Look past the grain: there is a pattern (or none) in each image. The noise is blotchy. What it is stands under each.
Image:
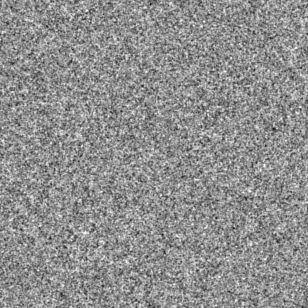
only noise
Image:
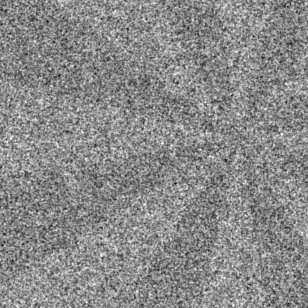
spokes from one point
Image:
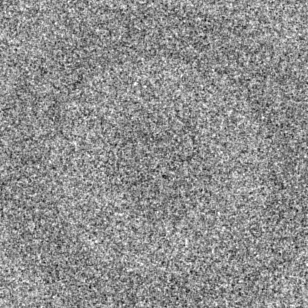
rings round one point
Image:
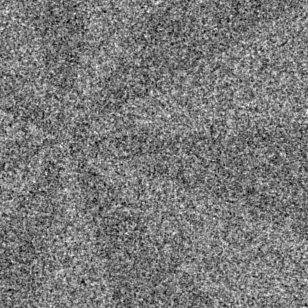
spokes from one point
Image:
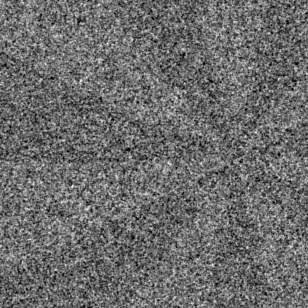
spokes from one point
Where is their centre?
middle right
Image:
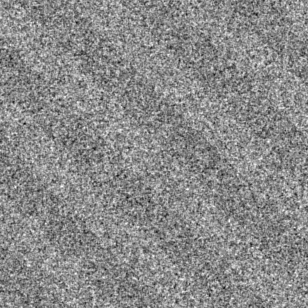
diagonal stripes
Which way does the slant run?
top left to bottom right
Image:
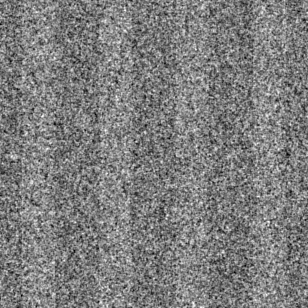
vertical stripes
